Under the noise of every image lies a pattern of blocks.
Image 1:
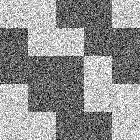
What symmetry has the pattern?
mirrored about the diagonal from the bottom left
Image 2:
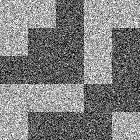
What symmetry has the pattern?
mirrored about the diagonal from the top left
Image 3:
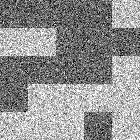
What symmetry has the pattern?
no symmetry
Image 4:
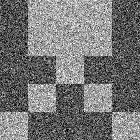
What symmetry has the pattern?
left and right mirror each other
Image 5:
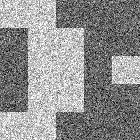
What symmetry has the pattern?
top and bottom mirror each other
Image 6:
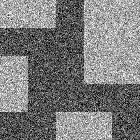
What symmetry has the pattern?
no symmetry
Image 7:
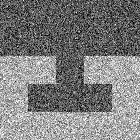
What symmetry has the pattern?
left and right mirror each other
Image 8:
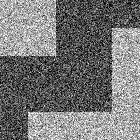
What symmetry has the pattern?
mirrored about the diagonal from the top left
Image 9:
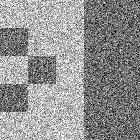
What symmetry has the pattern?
top and bottom mirror each other
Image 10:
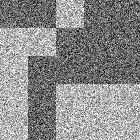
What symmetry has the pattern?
no symmetry
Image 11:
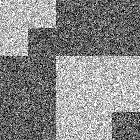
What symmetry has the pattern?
mirrored about the diagonal from the top left
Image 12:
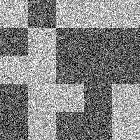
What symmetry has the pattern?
no symmetry
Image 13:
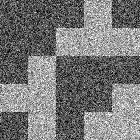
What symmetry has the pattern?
mirrored about the diagonal from the top left
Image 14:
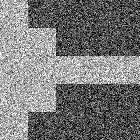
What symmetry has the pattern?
top and bottom mirror each other
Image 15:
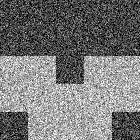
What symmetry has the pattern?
left and right mirror each other
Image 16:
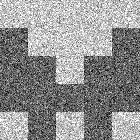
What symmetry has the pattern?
left and right mirror each other
